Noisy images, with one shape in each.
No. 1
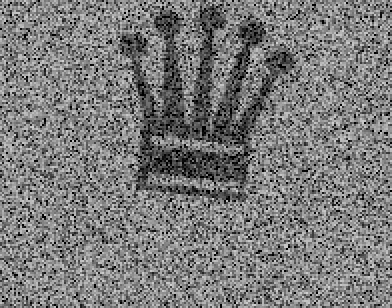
chess queen
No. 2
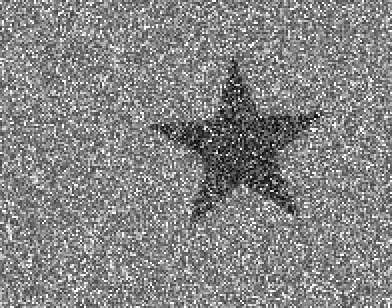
star
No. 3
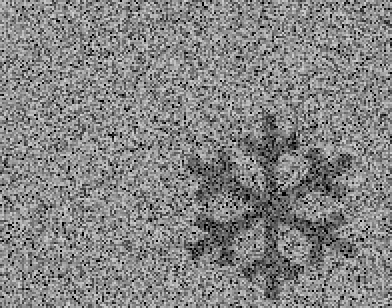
snowflake
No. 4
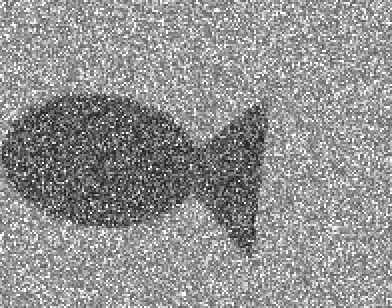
fish
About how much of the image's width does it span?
two thirds
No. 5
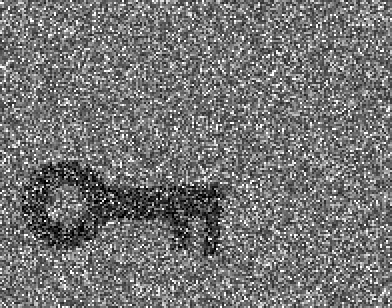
key
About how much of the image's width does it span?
half
